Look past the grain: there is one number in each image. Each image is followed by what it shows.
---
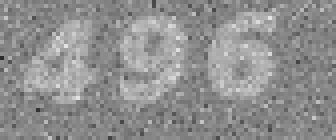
496
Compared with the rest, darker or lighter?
lighter
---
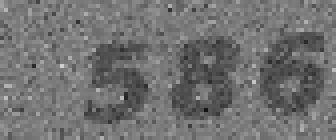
586
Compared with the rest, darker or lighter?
darker
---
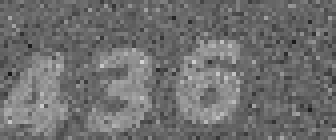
436
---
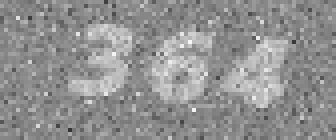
364
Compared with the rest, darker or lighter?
lighter
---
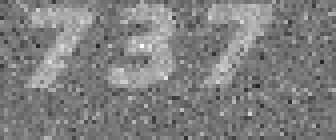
737
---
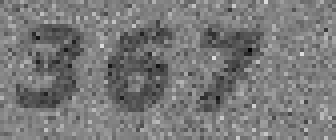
367
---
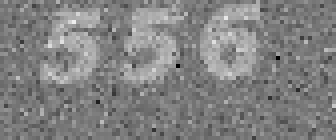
556
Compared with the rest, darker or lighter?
lighter
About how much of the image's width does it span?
two thirds
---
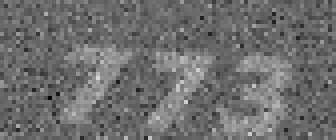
773
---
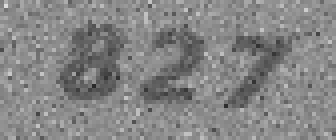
827
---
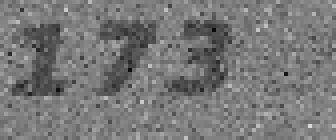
173
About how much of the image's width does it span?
two thirds
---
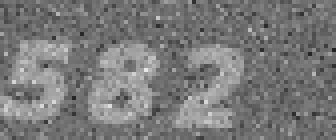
582
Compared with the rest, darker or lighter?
lighter
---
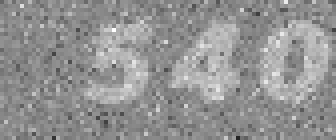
540
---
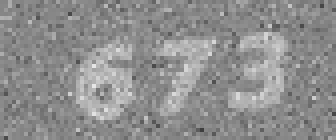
673
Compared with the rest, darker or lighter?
lighter
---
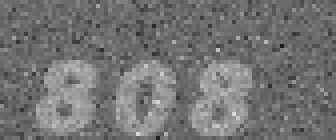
808
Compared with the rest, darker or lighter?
lighter
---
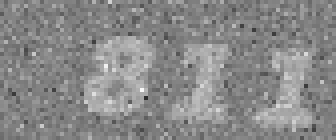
811
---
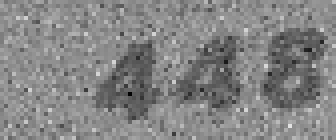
448
